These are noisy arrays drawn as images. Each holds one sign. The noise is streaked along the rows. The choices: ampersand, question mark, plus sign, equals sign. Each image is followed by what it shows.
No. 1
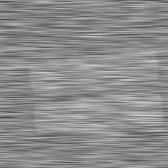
equals sign
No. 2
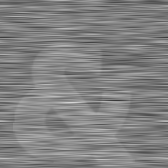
ampersand
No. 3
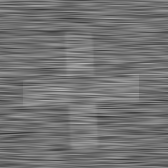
plus sign
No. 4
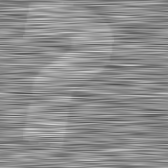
question mark
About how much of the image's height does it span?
nearly all
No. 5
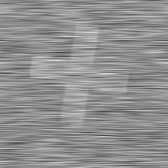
plus sign
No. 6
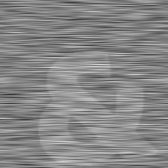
ampersand
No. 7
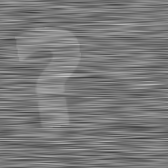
question mark
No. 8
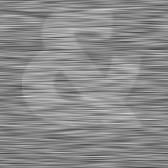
ampersand
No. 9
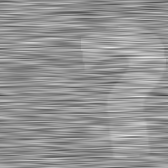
question mark
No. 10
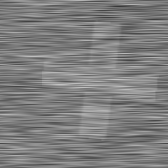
plus sign
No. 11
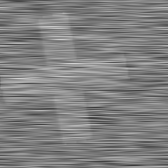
plus sign
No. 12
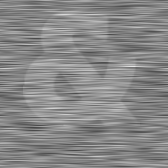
ampersand
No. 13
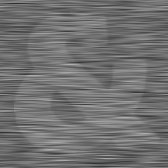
ampersand
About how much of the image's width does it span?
nearly all
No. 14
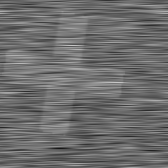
plus sign
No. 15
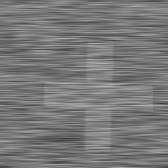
plus sign
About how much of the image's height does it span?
two thirds
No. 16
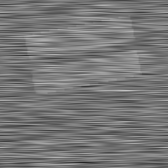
equals sign
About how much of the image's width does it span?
two thirds
